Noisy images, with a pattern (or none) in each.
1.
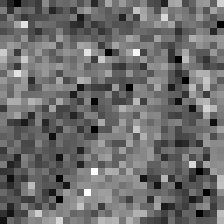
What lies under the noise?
spokes from one point
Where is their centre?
top right
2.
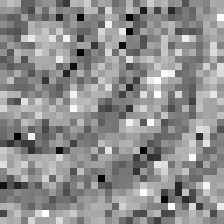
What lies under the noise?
rings round one point
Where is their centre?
top left
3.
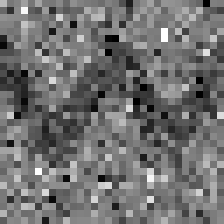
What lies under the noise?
a wavy band
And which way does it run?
left to right
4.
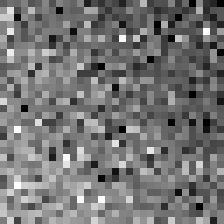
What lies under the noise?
a smooth slope
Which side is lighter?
bottom left
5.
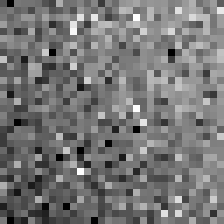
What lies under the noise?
a smooth slope
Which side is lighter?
top right
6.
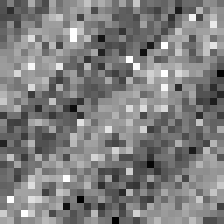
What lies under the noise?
diagonal stripes
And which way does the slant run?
bottom left to top right
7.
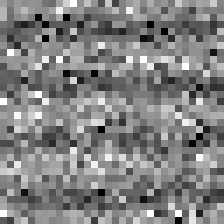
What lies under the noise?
horizontal stripes
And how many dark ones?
4
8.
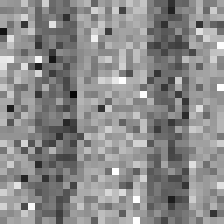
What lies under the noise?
vertical stripes
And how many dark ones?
2
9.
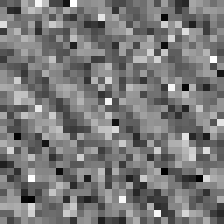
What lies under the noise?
diagonal stripes
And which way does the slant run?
top left to bottom right
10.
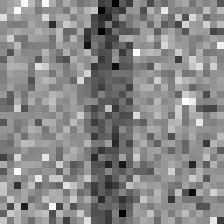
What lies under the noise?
one vertical stripe
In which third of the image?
middle
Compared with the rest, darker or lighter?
darker
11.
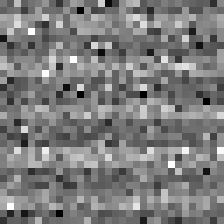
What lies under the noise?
horizontal stripes
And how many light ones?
5
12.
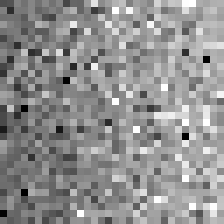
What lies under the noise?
a smooth slope
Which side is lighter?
right
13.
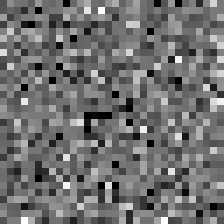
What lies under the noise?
only noise
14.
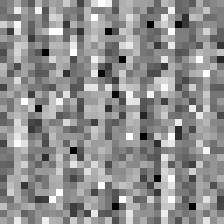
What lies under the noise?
vertical stripes
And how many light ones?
6
